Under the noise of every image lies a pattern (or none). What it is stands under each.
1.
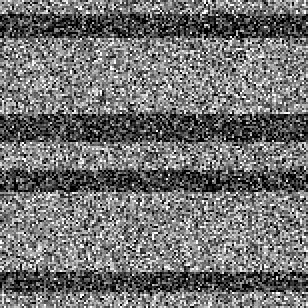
bands of rows
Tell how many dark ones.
4
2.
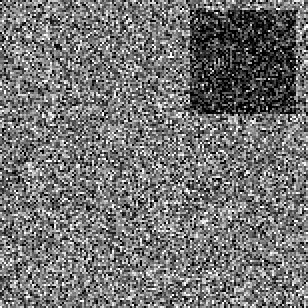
one block
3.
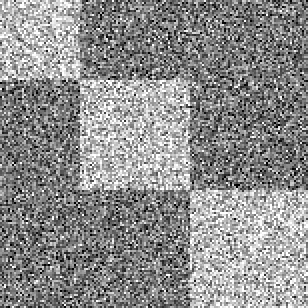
blocks along the diagonal
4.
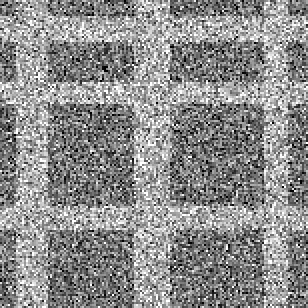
bands of rows crossing bands of columns
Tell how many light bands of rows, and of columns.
3 and 3
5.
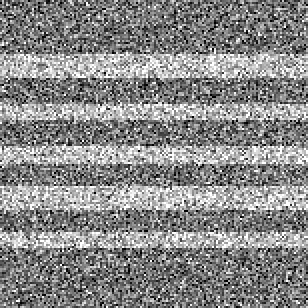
bands of rows
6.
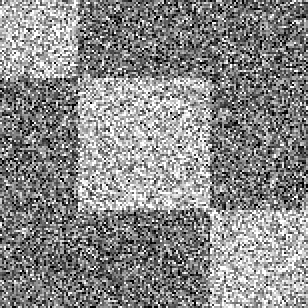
blocks along the diagonal
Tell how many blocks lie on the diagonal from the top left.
3
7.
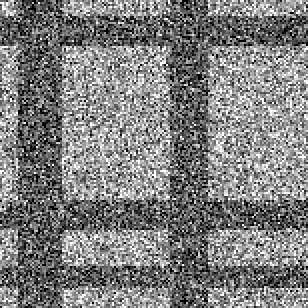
bands of rows crossing bands of columns
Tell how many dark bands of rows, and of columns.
3 and 2
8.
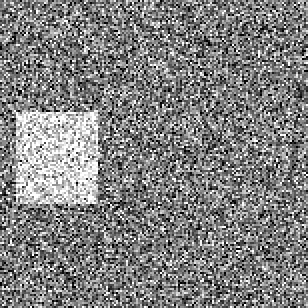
one block
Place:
middle left
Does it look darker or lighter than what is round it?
lighter
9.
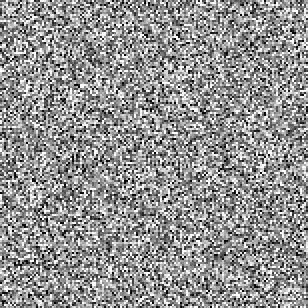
only noise
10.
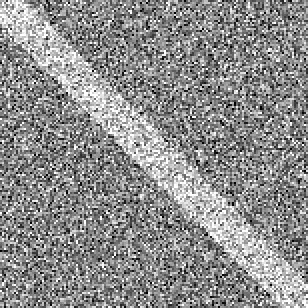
a diagonal band
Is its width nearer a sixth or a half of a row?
a sixth
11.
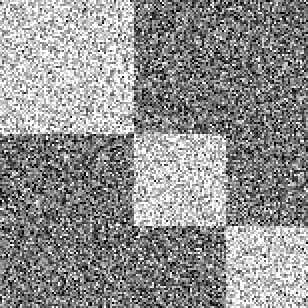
blocks along the diagonal
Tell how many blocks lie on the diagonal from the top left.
3
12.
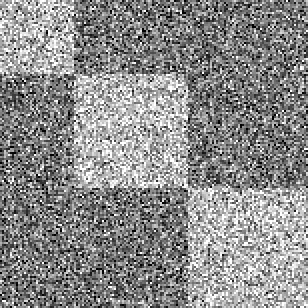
blocks along the diagonal
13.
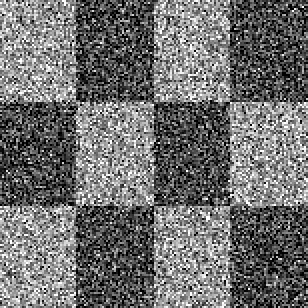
a checkerboard
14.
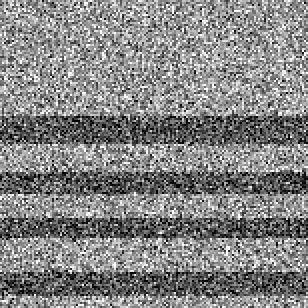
bands of rows
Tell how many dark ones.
4
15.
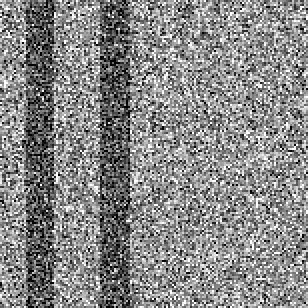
bands of columns
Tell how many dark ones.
2
